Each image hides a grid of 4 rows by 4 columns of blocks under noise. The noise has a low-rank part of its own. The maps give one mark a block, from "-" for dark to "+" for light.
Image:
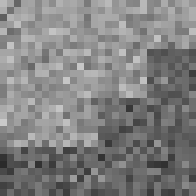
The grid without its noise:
++++
+++-
++--
----
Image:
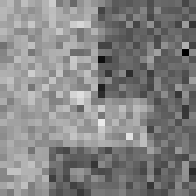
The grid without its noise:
++--
++--
+++-
+---
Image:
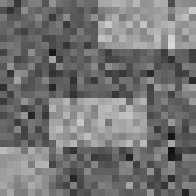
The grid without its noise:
--++
----
-++-
+---
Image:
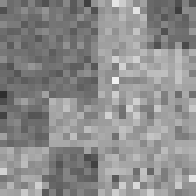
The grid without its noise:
--+-
--++
-+++
+-++
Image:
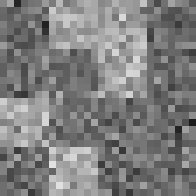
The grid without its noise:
-++-
--+-
+---
-+--
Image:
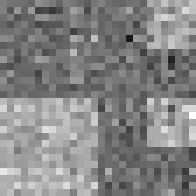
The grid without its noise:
---+
----
++-+
++--
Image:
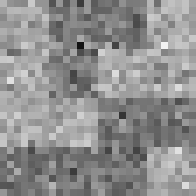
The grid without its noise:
+--+
+-++
++--
---+
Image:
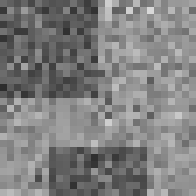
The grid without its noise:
--++
--++
++++
+--+
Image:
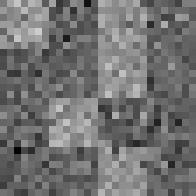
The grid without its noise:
+-+-
--+-
-+--
--+-
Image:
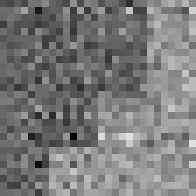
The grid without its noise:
---+
---+
--++
-+++
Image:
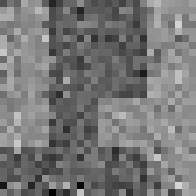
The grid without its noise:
+--+
+--+
+-++
---+
